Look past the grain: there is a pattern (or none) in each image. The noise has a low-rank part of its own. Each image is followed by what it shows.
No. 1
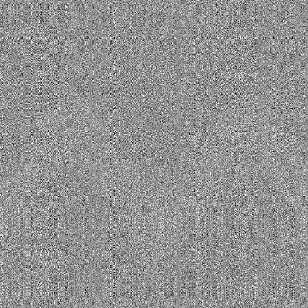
a wavy band
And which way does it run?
left to right
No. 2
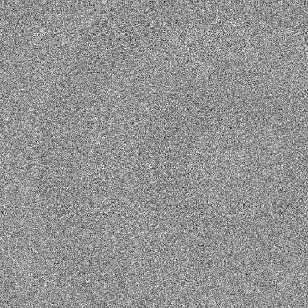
rings round one point
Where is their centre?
middle right
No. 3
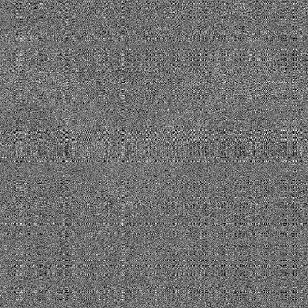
a wavy band
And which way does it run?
left to right
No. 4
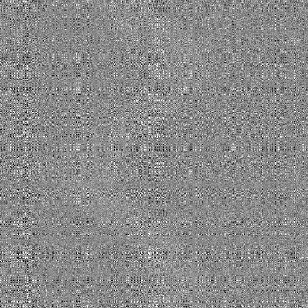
a wavy band
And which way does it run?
top to bottom
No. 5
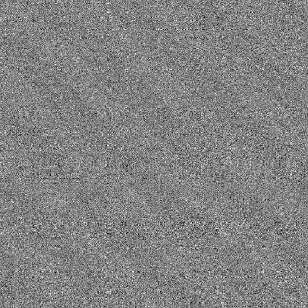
diagonal stripes
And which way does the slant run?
top left to bottom right
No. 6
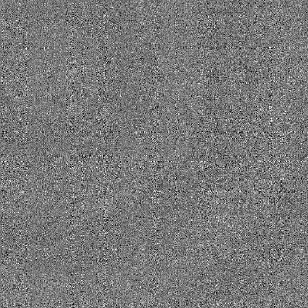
rings round one point
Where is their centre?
top left
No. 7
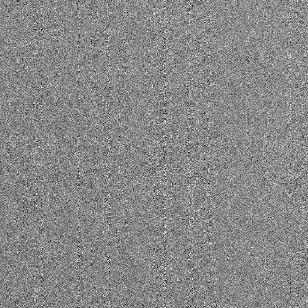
a smooth slope
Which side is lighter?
top right
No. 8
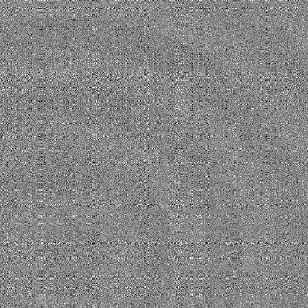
rings round one point
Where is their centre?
bottom left
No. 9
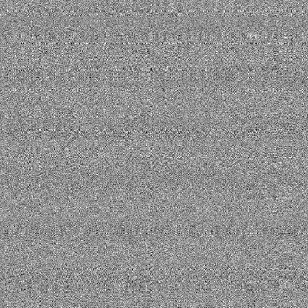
horizontal stripes
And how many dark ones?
6
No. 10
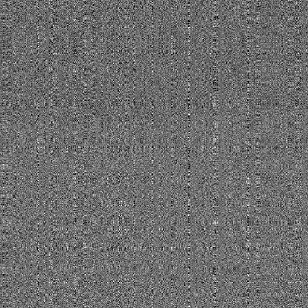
a sharp edge
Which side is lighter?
bottom
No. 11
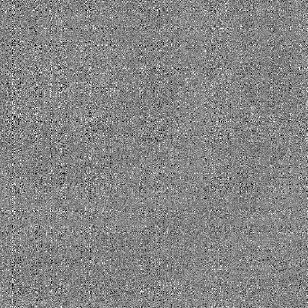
rings round one point
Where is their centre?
top left
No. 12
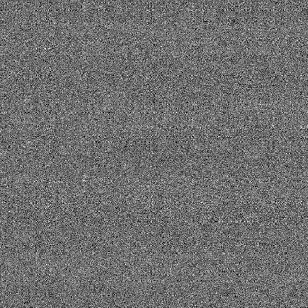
horizontal stripes
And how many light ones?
4
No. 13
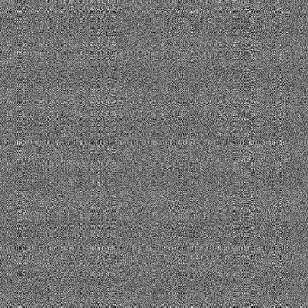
horizontal stripes
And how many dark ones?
6
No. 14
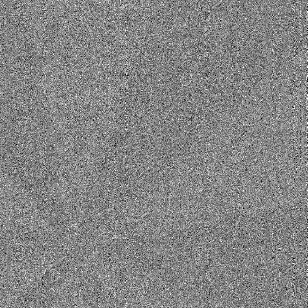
spokes from one point
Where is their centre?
bottom left
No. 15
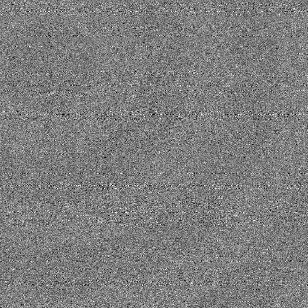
rings round one point
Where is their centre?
top left
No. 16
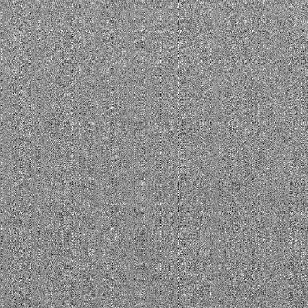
a smooth slope
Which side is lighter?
top
